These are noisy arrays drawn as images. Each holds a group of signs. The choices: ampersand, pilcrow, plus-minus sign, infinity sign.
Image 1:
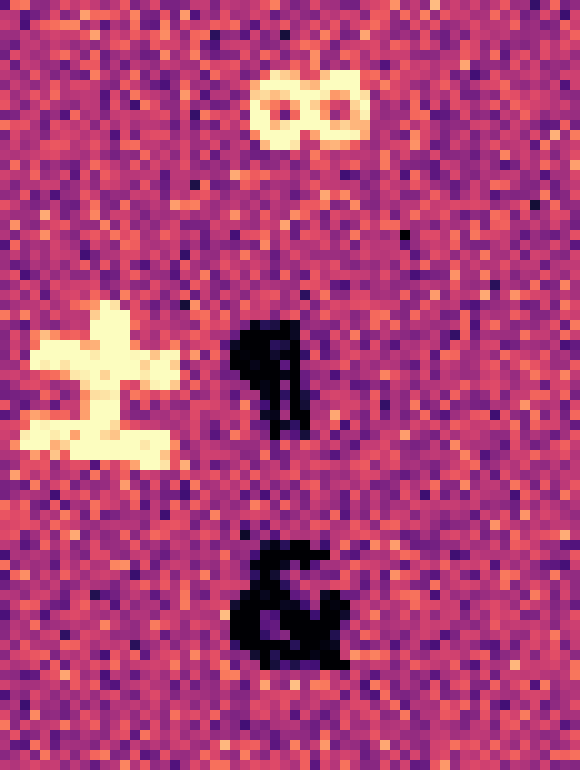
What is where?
top middle: light infinity sign; middle left: light plus-minus sign; centre: dark pilcrow; bottom middle: dark ampersand
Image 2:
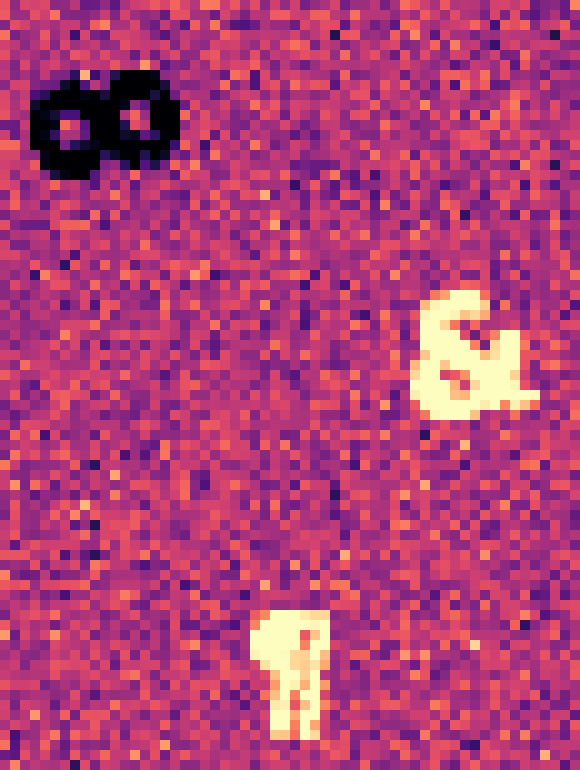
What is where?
top left: dark infinity sign; middle right: light ampersand; bottom middle: light pilcrow
